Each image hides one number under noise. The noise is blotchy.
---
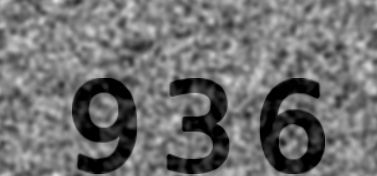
936
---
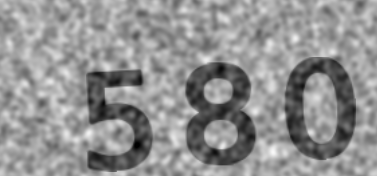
580
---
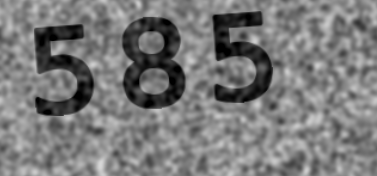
585
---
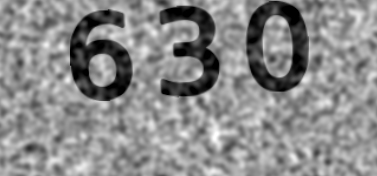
630
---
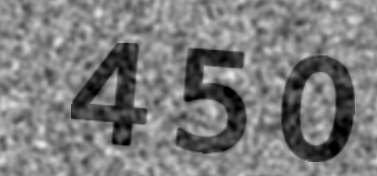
450
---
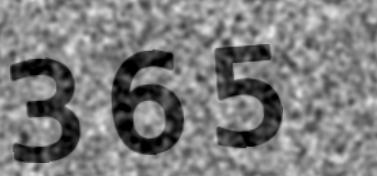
365
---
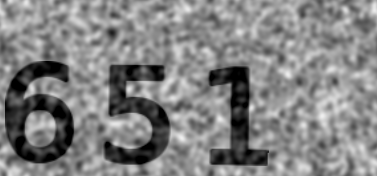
651
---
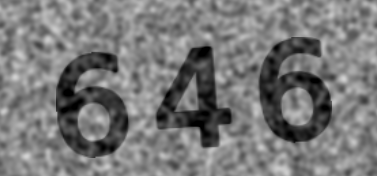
646
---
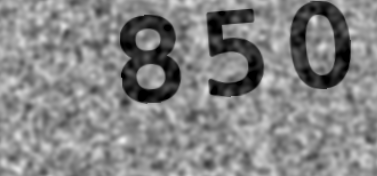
850
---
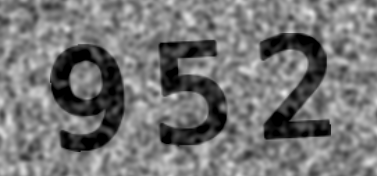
952
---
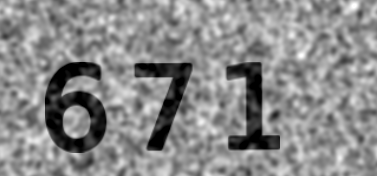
671
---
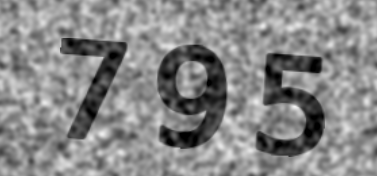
795
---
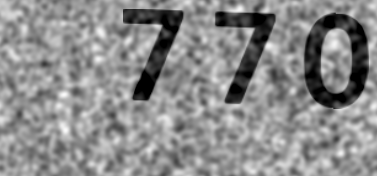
770
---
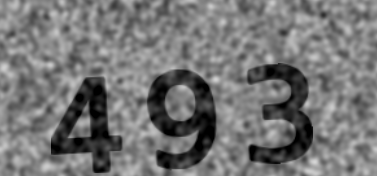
493
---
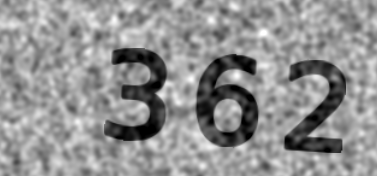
362
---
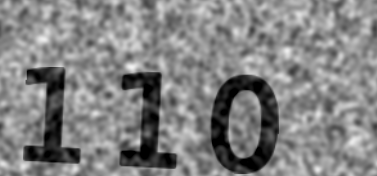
110
